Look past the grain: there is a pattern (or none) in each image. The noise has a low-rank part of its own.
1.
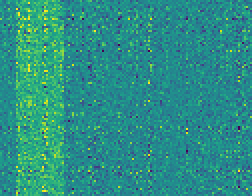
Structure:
one band of columns
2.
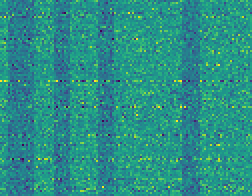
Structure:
bands of columns
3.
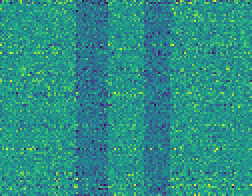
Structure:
bands of columns
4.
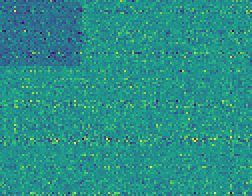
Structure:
one block
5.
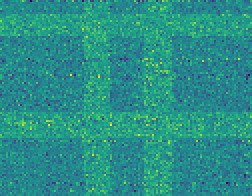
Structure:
bands of rows crossing bands of columns
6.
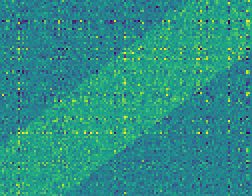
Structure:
a diagonal band
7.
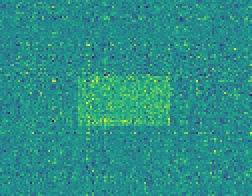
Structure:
one block
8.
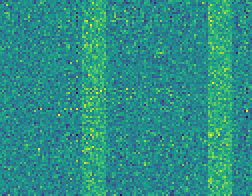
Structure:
bands of columns
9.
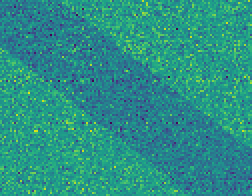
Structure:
a diagonal band
